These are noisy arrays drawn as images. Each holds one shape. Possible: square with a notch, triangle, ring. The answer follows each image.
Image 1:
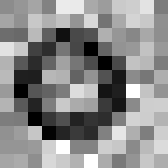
dark ring
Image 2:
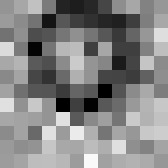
dark ring
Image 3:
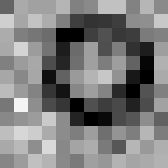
dark ring
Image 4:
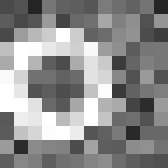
light ring
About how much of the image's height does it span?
two thirds
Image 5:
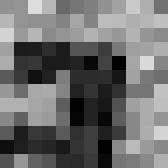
dark square with a notch
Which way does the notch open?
left
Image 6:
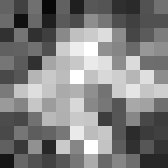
light square with a notch
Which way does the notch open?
down and right
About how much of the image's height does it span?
nearly all
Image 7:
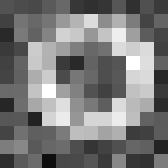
light ring
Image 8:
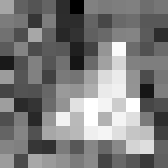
light triangle
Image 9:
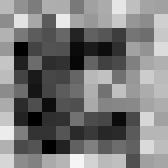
dark square with a notch
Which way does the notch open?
right
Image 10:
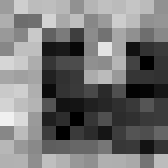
dark square with a notch
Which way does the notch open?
up
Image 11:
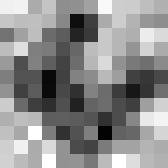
dark square with a notch
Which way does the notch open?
up and right
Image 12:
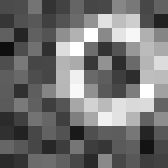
light ring
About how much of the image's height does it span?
two thirds
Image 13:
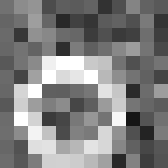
light ring
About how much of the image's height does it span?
two thirds
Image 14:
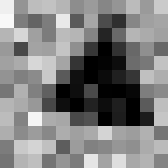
dark triangle
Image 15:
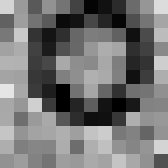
dark ring
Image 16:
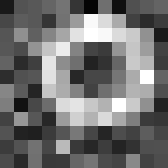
light ring
